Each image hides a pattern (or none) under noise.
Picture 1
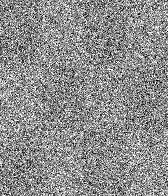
a checkerboard
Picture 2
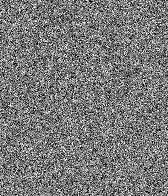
only noise
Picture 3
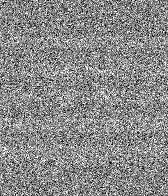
bands of rows
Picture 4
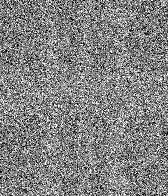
bands of rows crossing bands of columns
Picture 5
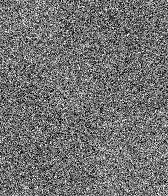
blocks along the diagonal
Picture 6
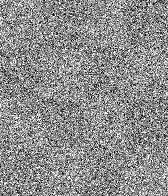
a checkerboard
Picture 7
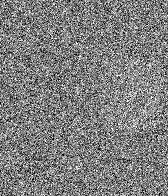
one block
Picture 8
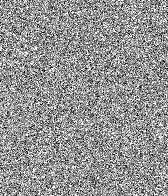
only noise
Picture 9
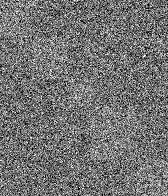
blocks along the diagonal
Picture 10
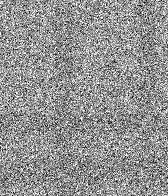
bands of rows crossing bands of columns
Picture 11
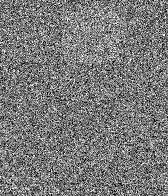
one block
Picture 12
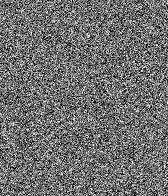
only noise
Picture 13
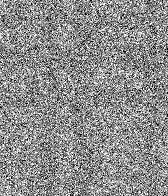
bands of rows crossing bands of columns
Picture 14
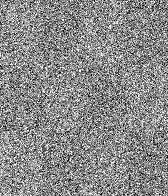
a checkerboard
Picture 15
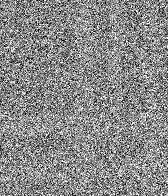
bands of rows crossing bands of columns
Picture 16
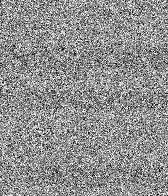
bands of rows
